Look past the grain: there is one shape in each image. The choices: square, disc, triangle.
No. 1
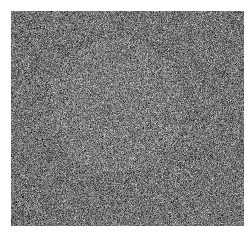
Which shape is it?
disc
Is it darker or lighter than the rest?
lighter
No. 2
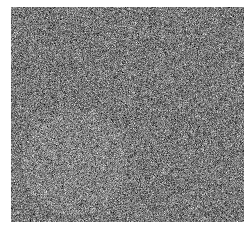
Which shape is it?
disc
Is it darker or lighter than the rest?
lighter
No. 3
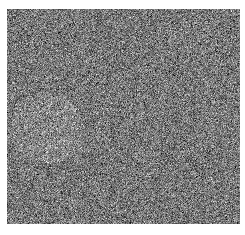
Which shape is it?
disc
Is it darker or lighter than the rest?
lighter
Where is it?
middle left
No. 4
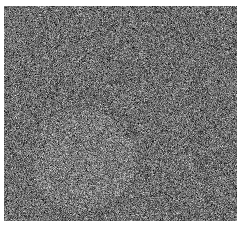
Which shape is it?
disc
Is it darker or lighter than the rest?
lighter
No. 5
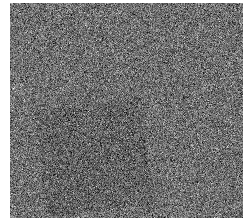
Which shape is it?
square
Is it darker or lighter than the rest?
darker
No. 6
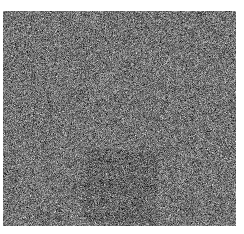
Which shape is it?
square
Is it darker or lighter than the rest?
darker
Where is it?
bottom middle
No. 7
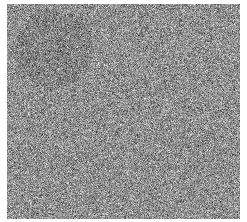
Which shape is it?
disc
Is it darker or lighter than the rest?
darker
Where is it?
top left
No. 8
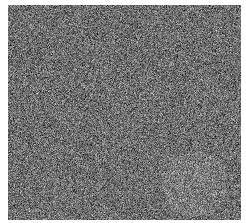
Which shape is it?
disc
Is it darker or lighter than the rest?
lighter
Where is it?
bottom right
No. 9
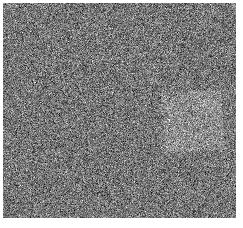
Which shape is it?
square
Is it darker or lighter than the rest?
lighter
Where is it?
middle right
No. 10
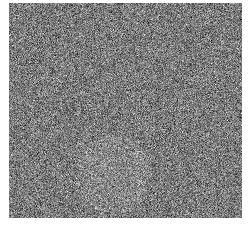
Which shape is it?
disc
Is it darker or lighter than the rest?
lighter
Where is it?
bottom middle
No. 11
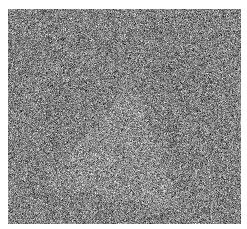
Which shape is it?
triangle
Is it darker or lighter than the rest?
lighter
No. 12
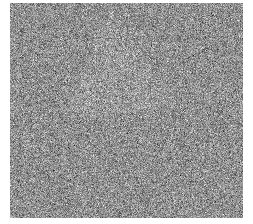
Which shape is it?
triangle
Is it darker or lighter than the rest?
lighter
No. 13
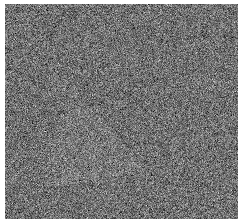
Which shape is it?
triangle
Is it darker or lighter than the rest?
lighter
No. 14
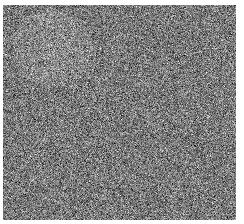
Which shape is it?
disc
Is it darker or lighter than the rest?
lighter
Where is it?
top left
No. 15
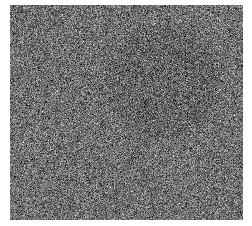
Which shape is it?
disc
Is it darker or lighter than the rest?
darker
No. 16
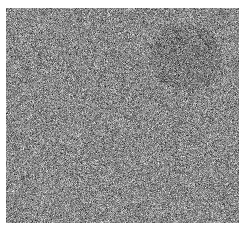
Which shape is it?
disc
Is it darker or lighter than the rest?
darker
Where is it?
top right
